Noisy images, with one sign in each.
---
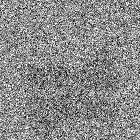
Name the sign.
not-equal sign
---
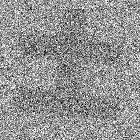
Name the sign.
plus-minus sign
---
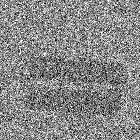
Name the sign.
equals sign
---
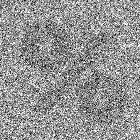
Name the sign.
percent sign
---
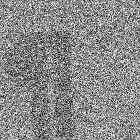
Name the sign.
pilcrow
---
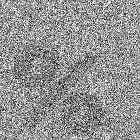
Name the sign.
percent sign
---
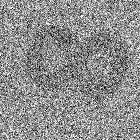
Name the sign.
infinity sign
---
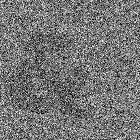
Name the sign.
ampersand
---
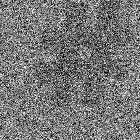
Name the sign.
hash sign
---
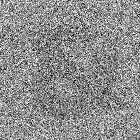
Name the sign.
ampersand
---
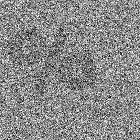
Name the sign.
percent sign
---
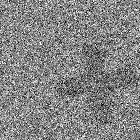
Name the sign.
plus sign
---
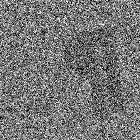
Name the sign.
pilcrow
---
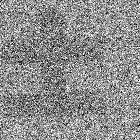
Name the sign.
plus-minus sign
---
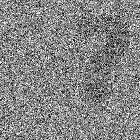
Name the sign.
question mark
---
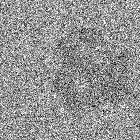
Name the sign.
ampersand
